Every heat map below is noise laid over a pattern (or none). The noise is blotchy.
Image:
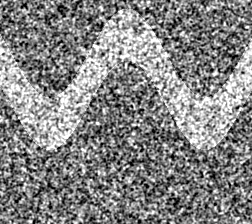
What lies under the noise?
a wavy band
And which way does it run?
left to right
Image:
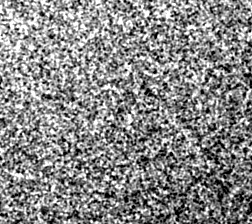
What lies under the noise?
a smooth slope
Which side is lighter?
top left
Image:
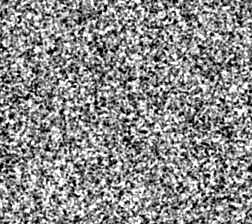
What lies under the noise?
only noise
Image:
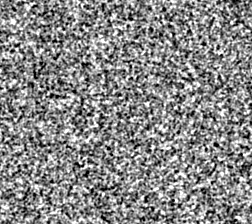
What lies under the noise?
only noise
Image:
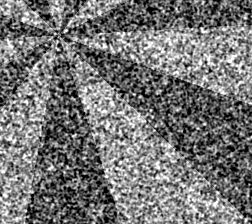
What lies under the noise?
spokes from one point
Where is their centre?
top left
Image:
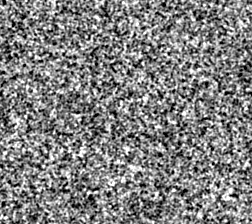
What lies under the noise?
only noise
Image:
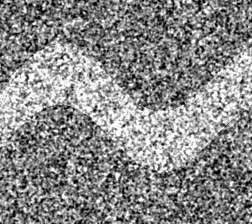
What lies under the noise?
a wavy band
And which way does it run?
left to right
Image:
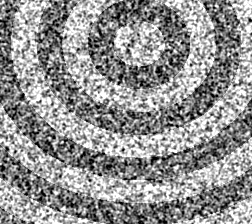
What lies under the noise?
rings round one point
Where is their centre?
top middle
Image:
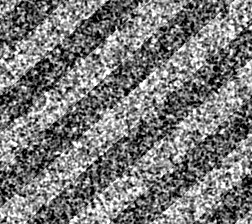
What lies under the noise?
diagonal stripes
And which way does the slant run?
bottom left to top right
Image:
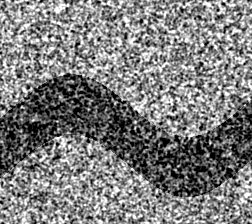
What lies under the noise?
a wavy band
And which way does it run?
left to right
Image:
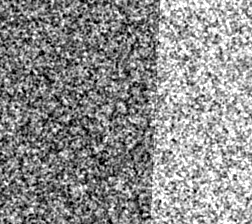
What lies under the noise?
a sharp edge
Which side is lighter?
right
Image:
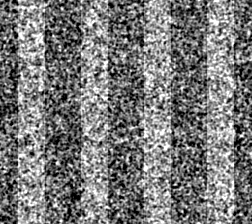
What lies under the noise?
vertical stripes
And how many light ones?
4
